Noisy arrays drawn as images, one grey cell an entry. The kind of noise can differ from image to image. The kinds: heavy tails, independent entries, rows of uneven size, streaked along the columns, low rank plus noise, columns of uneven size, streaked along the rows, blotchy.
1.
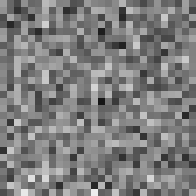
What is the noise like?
independent entries
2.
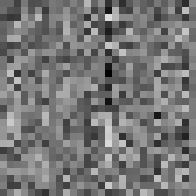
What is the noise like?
columns of uneven size
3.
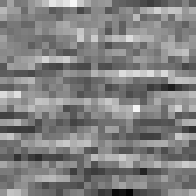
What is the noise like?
streaked along the rows
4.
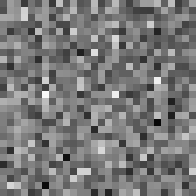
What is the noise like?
independent entries
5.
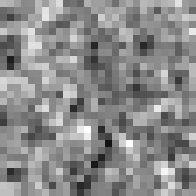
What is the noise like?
blotchy
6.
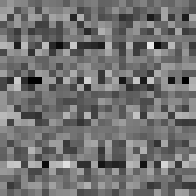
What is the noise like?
rows of uneven size
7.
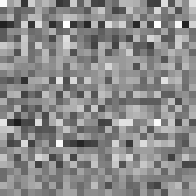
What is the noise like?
rows of uneven size
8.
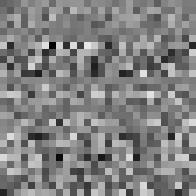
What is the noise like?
rows of uneven size
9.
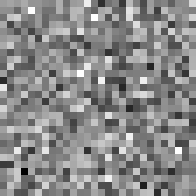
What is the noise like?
independent entries
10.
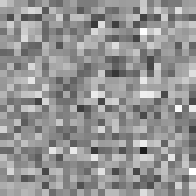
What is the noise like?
low rank plus noise
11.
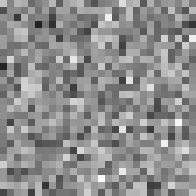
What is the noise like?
independent entries
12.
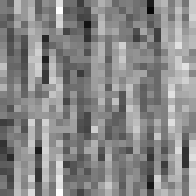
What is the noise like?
streaked along the columns
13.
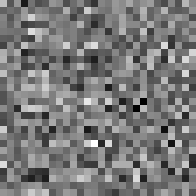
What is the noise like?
low rank plus noise
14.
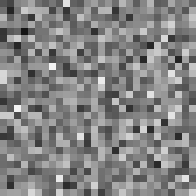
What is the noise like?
independent entries
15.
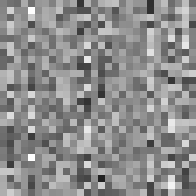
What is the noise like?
columns of uneven size
